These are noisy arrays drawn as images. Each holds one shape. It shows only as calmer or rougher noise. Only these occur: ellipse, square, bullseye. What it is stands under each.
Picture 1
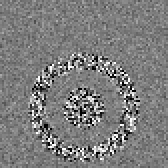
rough bullseye
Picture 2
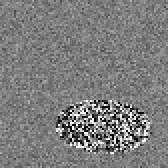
rough ellipse
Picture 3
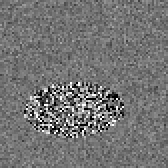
rough ellipse
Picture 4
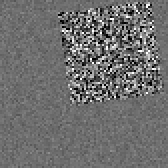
rough square
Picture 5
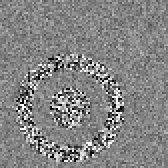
rough bullseye
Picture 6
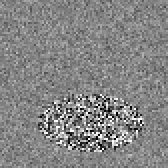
rough ellipse
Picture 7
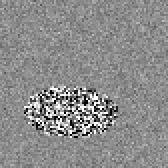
rough ellipse
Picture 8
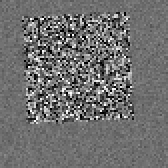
rough square
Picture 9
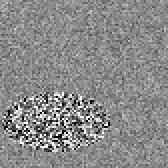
rough ellipse
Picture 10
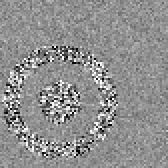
rough bullseye
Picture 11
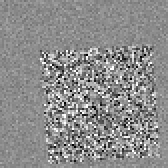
rough square
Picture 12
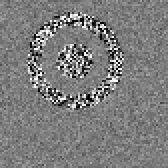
rough bullseye
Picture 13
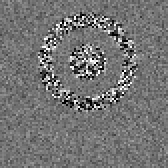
rough bullseye
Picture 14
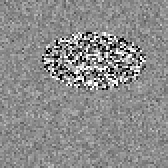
rough ellipse
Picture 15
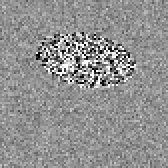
rough ellipse
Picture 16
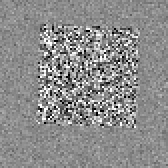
rough square
